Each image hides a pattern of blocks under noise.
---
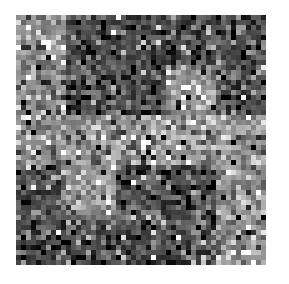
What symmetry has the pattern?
the same after a half turn
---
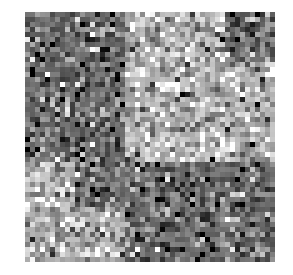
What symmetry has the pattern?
mirrored about the diagonal from the bottom left
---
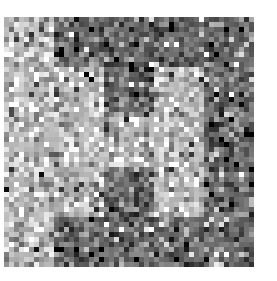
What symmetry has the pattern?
top and bottom mirror each other
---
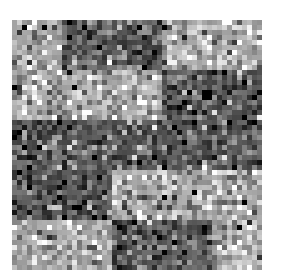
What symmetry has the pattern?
the same after a half turn
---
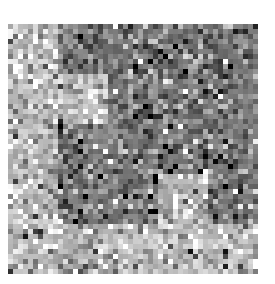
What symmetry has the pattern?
mirrored about the diagonal from the bottom left
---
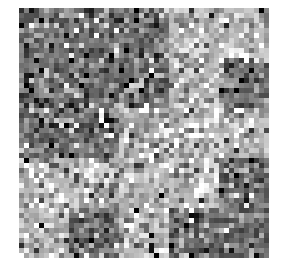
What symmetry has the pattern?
mirrored about the diagonal from the top left
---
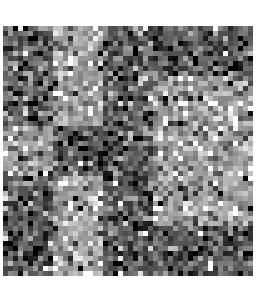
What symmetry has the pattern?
top and bottom mirror each other
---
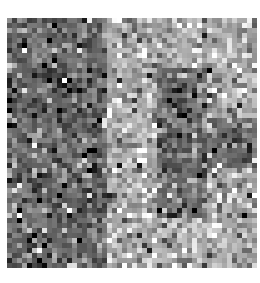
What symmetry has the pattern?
top and bottom mirror each other
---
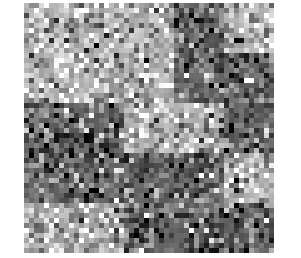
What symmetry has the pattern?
no symmetry
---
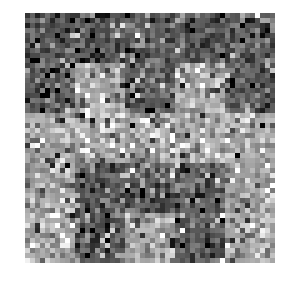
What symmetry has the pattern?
left and right mirror each other
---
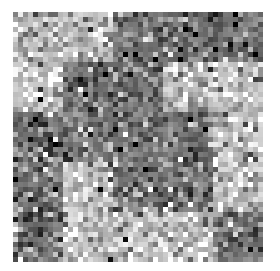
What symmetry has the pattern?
mirrored about the diagonal from the top left
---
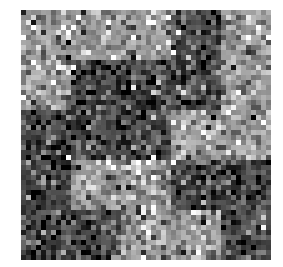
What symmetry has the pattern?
no symmetry
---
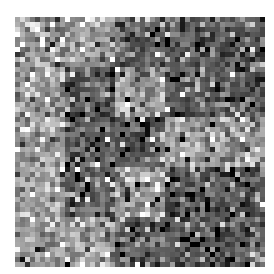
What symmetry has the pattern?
top and bottom mirror each other
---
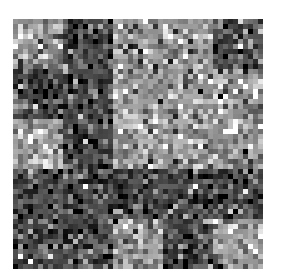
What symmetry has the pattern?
mirrored about the diagonal from the bottom left
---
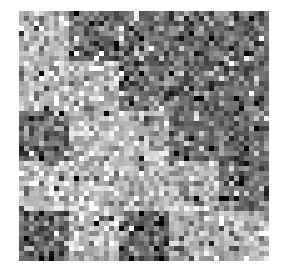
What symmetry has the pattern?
mirrored about the diagonal from the bottom left
